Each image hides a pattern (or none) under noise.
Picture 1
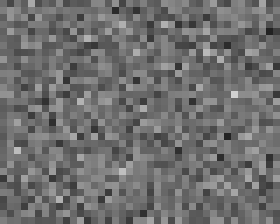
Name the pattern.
only noise
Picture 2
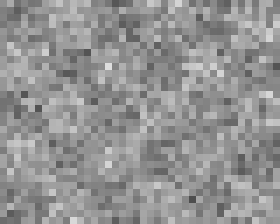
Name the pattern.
a checkerboard
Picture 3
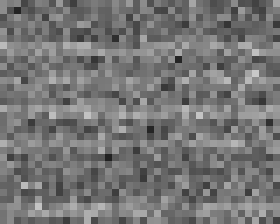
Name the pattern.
bands of rows
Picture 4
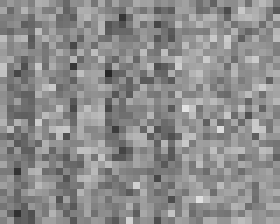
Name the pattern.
bands of columns
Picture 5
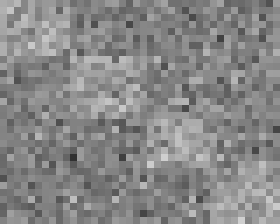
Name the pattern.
blocks along the diagonal
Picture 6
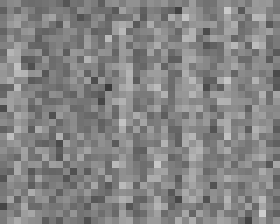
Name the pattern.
bands of columns
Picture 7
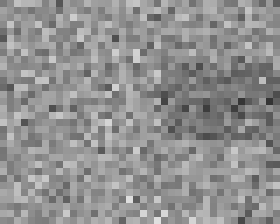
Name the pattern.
one block
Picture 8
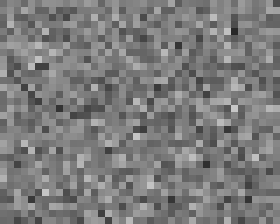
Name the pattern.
only noise
